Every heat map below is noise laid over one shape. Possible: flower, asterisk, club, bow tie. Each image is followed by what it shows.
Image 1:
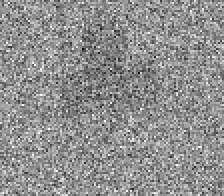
club
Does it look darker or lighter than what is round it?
darker
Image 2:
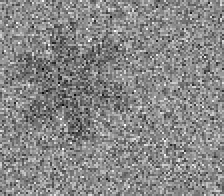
asterisk
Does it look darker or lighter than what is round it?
darker
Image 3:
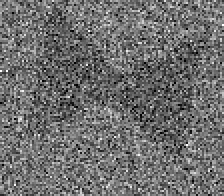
bow tie
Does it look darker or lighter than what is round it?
darker
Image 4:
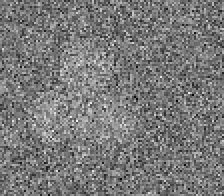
club
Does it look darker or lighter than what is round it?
lighter
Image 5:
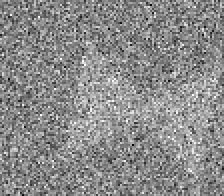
bow tie
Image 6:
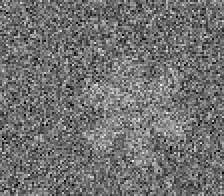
asterisk
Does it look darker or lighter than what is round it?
lighter
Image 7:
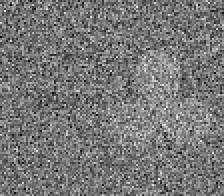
club
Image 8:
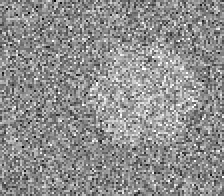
flower
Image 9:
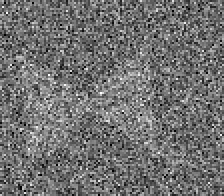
bow tie
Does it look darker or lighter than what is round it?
lighter
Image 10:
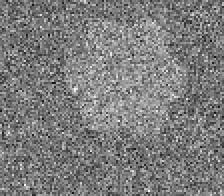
flower
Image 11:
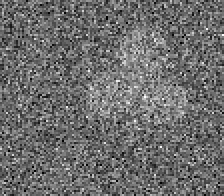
club
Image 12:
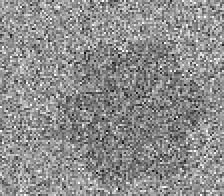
flower
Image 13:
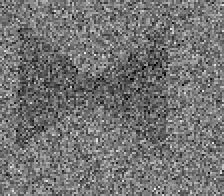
bow tie
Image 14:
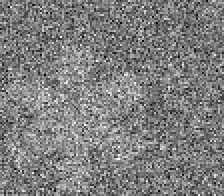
asterisk
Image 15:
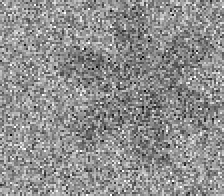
asterisk
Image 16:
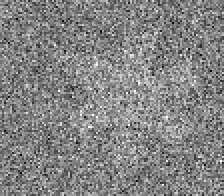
asterisk
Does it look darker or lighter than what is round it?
lighter
